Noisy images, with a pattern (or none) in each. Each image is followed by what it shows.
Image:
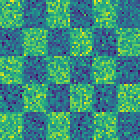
a checkerboard
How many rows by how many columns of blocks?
5 by 6
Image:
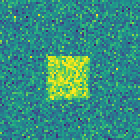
one block
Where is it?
centre
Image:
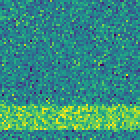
one band of rows
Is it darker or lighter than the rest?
lighter
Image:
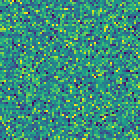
only noise
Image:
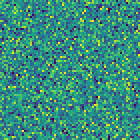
only noise
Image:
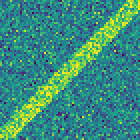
a diagonal band
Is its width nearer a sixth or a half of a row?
a sixth
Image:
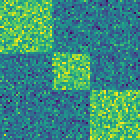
blocks along the diagonal
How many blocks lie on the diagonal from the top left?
3
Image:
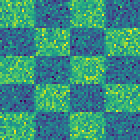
a checkerboard
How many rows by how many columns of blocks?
5 by 4
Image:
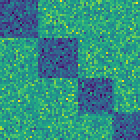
blocks along the diagonal
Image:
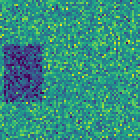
one block
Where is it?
middle left
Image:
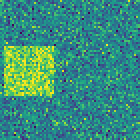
one block
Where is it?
middle left
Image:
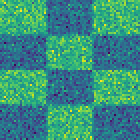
a checkerboard
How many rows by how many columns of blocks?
4 by 3
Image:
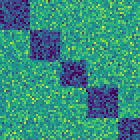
blocks along the diagonal
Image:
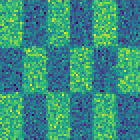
a checkerboard
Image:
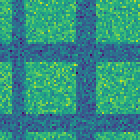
bands of rows crossing bands of columns
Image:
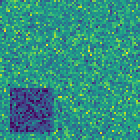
one block
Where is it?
bottom left
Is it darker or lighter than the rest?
darker
